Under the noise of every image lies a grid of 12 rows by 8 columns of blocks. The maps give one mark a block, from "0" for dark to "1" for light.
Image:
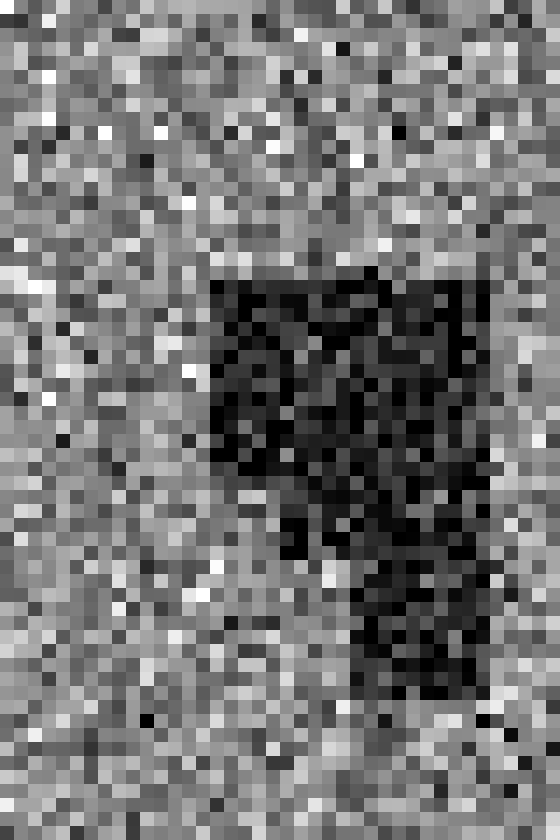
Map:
11111111
11111111
11111111
11111111
11100001
11100001
11100001
11110001
11111001
11111001
11111111
11111111
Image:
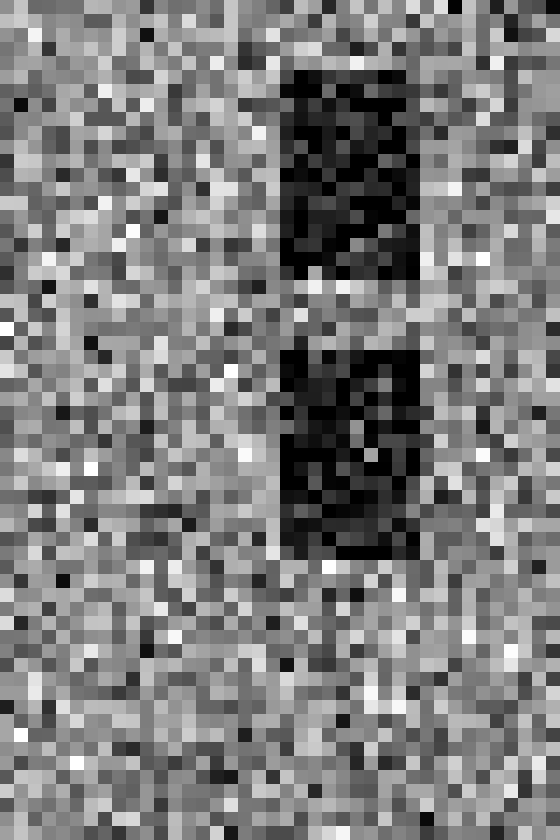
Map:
11111111
11110011
11110011
11110011
11111111
11110011
11110011
11110011
11111111
11111111
11111111
11111111
